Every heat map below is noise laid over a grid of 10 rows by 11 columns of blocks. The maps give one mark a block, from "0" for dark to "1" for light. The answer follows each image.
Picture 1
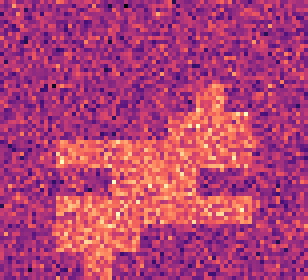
0 0 0 0 0 0 0 0 0 0 0
0 0 0 0 0 0 0 0 0 0 0
0 0 0 0 0 0 0 0 0 0 0
0 0 0 0 0 0 0 1 0 0 0
0 0 0 0 0 0 1 1 1 0 0
0 0 1 1 1 1 1 1 1 0 0
0 0 0 0 1 1 1 0 0 0 0
0 0 1 1 1 1 1 1 1 0 0
0 0 1 1 1 0 0 0 0 0 0
0 0 0 1 0 0 0 0 0 0 0
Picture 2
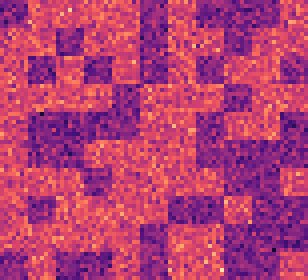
0 1 1 1 1 0 1 0 0 0 1
1 1 0 1 1 0 1 1 0 1 1
1 0 1 0 1 0 1 0 1 1 0
1 1 1 1 0 1 1 1 0 1 1
1 0 0 0 0 1 1 0 1 1 0
1 0 0 1 1 1 1 0 0 0 0
1 1 1 0 1 1 1 1 0 0 1
1 0 1 1 1 1 0 0 1 0 0
1 1 1 1 1 0 1 1 0 0 0
0 1 0 0 1 0 1 1 0 0 1
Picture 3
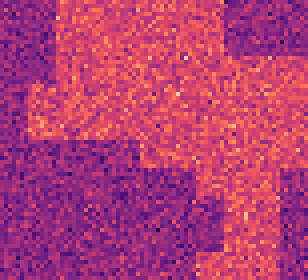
0 0 1 1 1 1 1 1 0 0 0
0 0 1 1 1 1 1 1 0 0 0
0 0 1 1 1 1 1 1 1 1 1
0 1 1 1 1 1 1 1 1 1 1
0 1 1 1 1 1 1 1 1 1 1
0 0 0 0 0 1 1 1 1 1 1
0 0 0 0 0 0 0 1 1 1 0
0 0 0 0 0 0 0 0 1 1 0
0 0 0 0 0 0 0 0 1 1 0
0 0 0 0 0 0 0 1 1 1 0
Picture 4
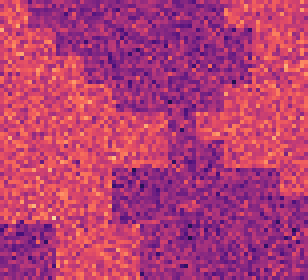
1 0 0 0 0 0 0 0 1 1 1
1 1 0 0 0 0 0 0 0 1 1
1 1 1 0 0 0 0 0 0 1 1
1 1 1 1 0 0 0 0 1 1 1
1 1 1 1 1 1 0 1 1 1 1
1 1 1 1 1 1 0 0 1 1 1
1 1 1 1 0 0 0 0 0 0 1
1 1 1 1 0 0 0 0 0 0 0
0 0 1 1 1 0 0 0 0 0 0
0 0 1 1 1 0 0 0 0 0 0
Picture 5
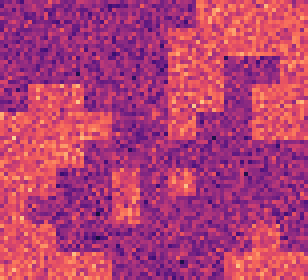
0 0 0 0 0 0 0 1 1 1 1
0 0 0 0 0 0 1 1 1 1 1
0 0 0 0 0 0 1 1 0 0 1
0 1 1 0 0 0 1 1 0 1 1
1 1 1 1 0 0 1 0 0 1 1
1 1 1 0 0 0 0 0 0 0 0
1 1 0 0 1 0 1 0 0 0 0
1 0 0 0 1 0 0 0 0 0 0
1 1 0 0 0 0 0 0 0 1 0
1 1 1 1 0 0 0 0 1 1 1
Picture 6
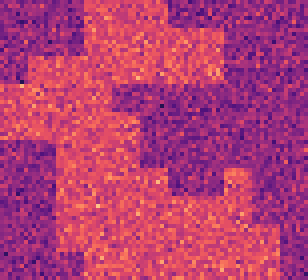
0 0 0 1 1 1 0 0 0 0 0
0 0 0 1 1 1 1 1 0 0 0
0 1 1 1 1 1 1 1 0 0 0
1 1 1 1 0 0 0 0 0 0 0
1 1 1 1 1 0 0 0 0 0 0
0 0 1 1 1 0 0 0 0 0 0
0 0 1 1 1 1 0 0 1 0 0
0 0 1 1 1 1 1 1 1 0 0
0 0 1 1 1 1 1 1 1 1 0
0 0 0 1 1 1 1 1 1 1 0
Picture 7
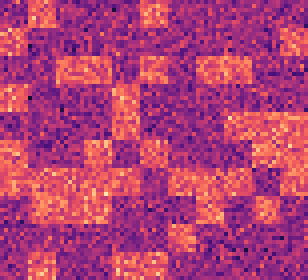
0 1 0 0 0 1 0 0 0 0 0
1 0 0 0 0 0 0 0 0 0 1
0 0 1 1 0 1 0 1 1 0 0
1 0 0 0 1 0 0 0 0 0 0
0 0 0 0 1 0 0 0 1 1 1
1 0 0 1 0 1 0 0 0 1 1
1 1 1 1 1 0 1 1 1 0 1
0 1 1 1 0 0 0 1 0 1 0
0 0 0 0 0 0 1 0 0 0 0
0 1 0 0 1 1 0 0 0 0 0
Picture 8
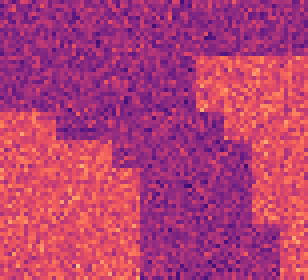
0 0 0 0 0 0 0 0 0 0 0
0 0 0 0 0 0 0 0 0 0 0
0 0 0 0 0 0 0 1 1 1 1
0 0 0 0 0 0 0 1 1 1 1
1 1 0 0 0 0 0 0 1 1 1
1 1 1 1 0 0 0 0 0 1 1
1 1 1 1 1 0 0 0 0 1 1
1 1 1 1 1 0 0 0 0 1 1
1 1 1 1 1 0 0 0 0 0 1
1 1 1 1 1 0 0 0 0 0 1
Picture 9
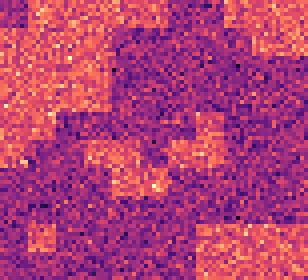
0 1 1 1 1 1 0 0 1 1 1
1 1 1 1 0 0 0 0 0 1 1
1 1 1 1 0 0 0 0 0 0 0
1 1 1 1 0 0 0 0 0 0 0
1 1 0 0 0 0 0 1 0 0 0
1 0 0 1 1 0 1 1 0 0 0
0 0 0 0 1 1 0 0 0 0 0
0 0 0 0 0 0 0 0 0 0 0
0 1 0 0 0 0 0 1 1 1 1
0 0 0 0 0 0 0 1 1 1 1
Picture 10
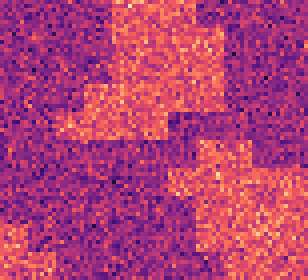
0 0 0 0 1 1 1 0 0 0 0
0 0 0 0 1 1 1 1 0 0 0
0 0 0 0 1 1 1 1 0 0 0
0 0 0 1 1 1 1 1 0 0 0
0 0 1 1 1 1 0 0 0 0 0
0 0 0 0 0 0 0 1 1 0 0
0 0 0 0 0 0 1 1 1 1 1
0 0 0 0 0 0 0 1 1 1 1
1 0 0 0 0 0 0 1 1 1 1
1 1 0 0 0 0 0 0 1 1 1
